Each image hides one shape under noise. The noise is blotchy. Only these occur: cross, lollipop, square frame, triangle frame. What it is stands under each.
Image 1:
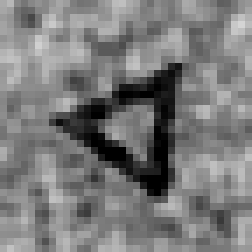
dark triangle frame
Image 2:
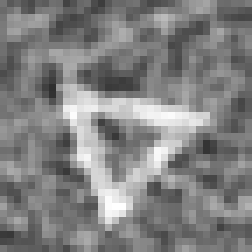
light triangle frame
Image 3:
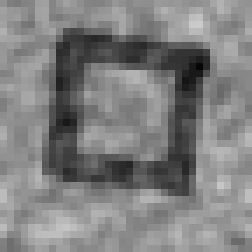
dark square frame
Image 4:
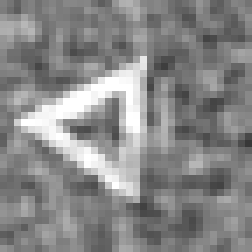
light triangle frame
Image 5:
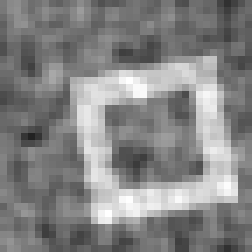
light square frame
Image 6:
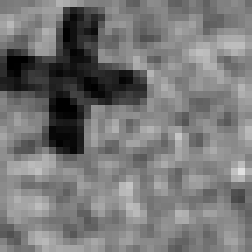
dark cross
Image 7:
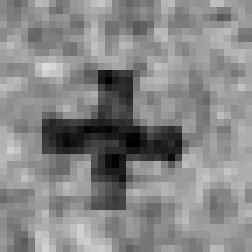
dark cross
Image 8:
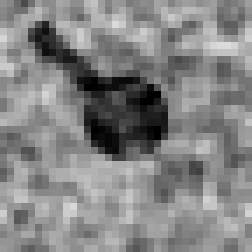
dark lollipop
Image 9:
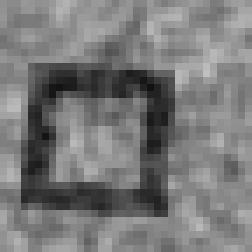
dark square frame
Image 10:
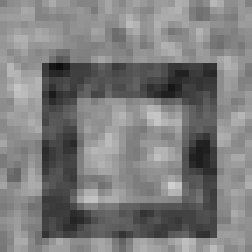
dark square frame
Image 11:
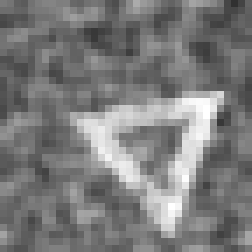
light triangle frame
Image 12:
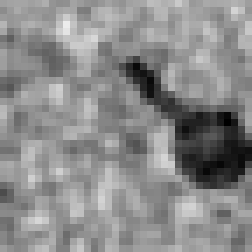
dark lollipop
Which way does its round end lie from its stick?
down and right
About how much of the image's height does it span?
half
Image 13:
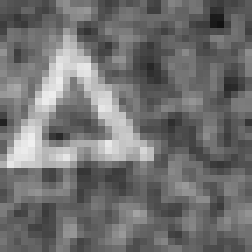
light triangle frame
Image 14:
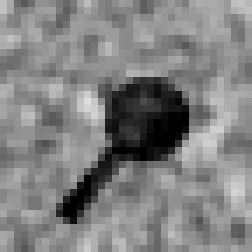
dark lollipop
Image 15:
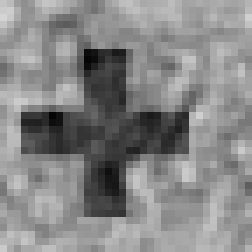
dark cross
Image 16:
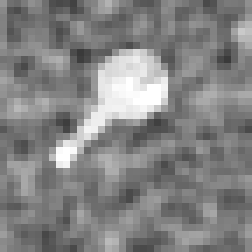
light lollipop
